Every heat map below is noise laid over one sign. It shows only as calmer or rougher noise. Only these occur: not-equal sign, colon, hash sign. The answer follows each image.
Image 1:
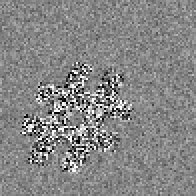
hash sign
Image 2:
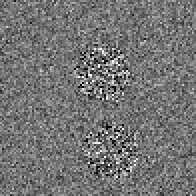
colon
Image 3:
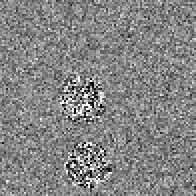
colon
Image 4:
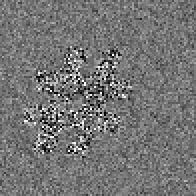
hash sign
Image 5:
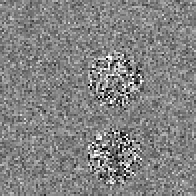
colon
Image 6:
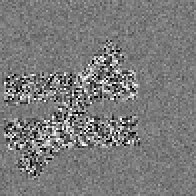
not-equal sign
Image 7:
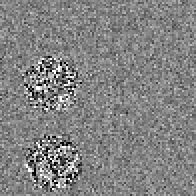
colon
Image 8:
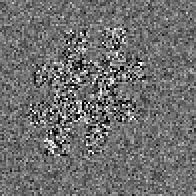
hash sign
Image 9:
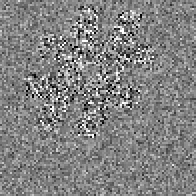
hash sign
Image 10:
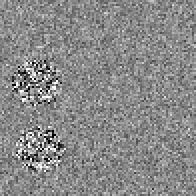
colon
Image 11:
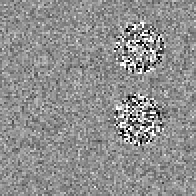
colon
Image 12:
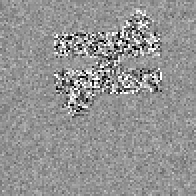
not-equal sign
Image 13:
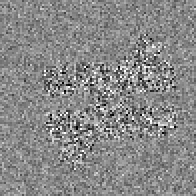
not-equal sign
